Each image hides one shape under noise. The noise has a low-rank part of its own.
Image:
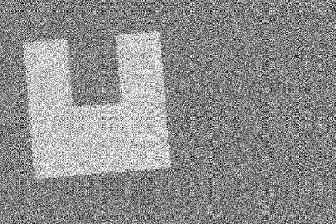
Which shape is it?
square with a notch
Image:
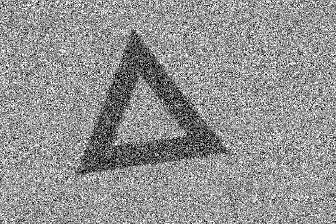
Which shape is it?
triangle frame
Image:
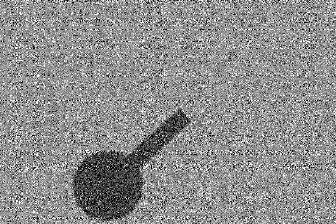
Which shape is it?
lollipop
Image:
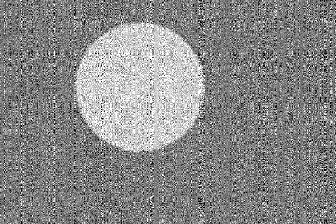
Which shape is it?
disc
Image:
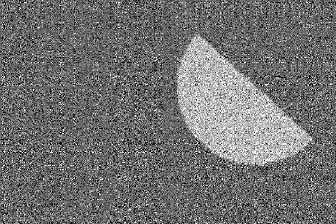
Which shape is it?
half disc
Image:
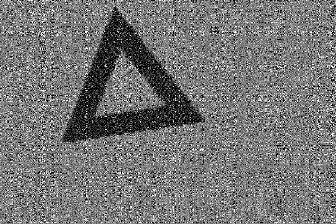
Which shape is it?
triangle frame
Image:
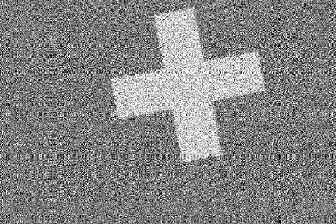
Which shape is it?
cross
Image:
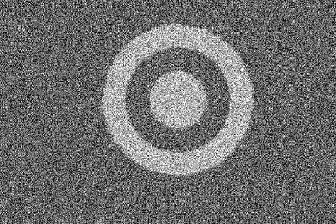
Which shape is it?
bullseye
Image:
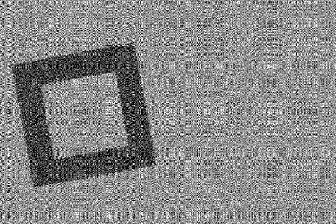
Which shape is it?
square frame
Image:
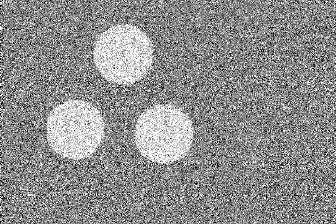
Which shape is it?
three dots
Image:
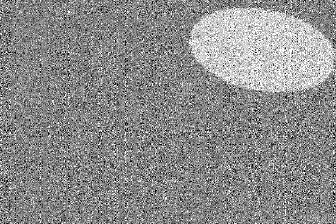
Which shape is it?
ellipse
